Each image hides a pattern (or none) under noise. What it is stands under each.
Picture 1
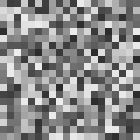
only noise
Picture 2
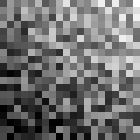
a smooth slope
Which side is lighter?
top right
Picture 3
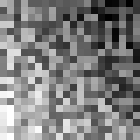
a smooth slope
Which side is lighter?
bottom left
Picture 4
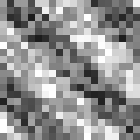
diagonal stripes
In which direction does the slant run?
top left to bottom right
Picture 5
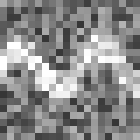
a wavy band
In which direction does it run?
left to right
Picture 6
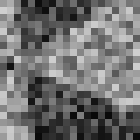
spokes from one point
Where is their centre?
middle left
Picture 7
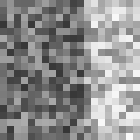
a sharp edge
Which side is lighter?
right
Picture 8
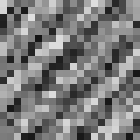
diagonal stripes
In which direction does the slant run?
bottom left to top right
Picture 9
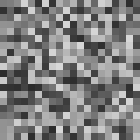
only noise
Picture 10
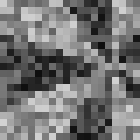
spokes from one point
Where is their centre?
middle right
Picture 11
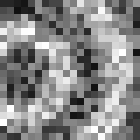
rings round one point
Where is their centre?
middle left
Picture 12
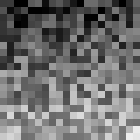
a smooth slope
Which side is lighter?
bottom
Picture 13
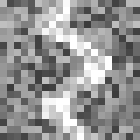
a wavy band
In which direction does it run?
top to bottom
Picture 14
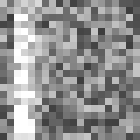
one vertical stripe
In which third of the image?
left
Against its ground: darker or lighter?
lighter
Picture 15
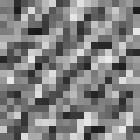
diagonal stripes
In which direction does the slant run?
bottom left to top right
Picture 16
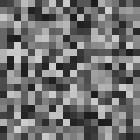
only noise
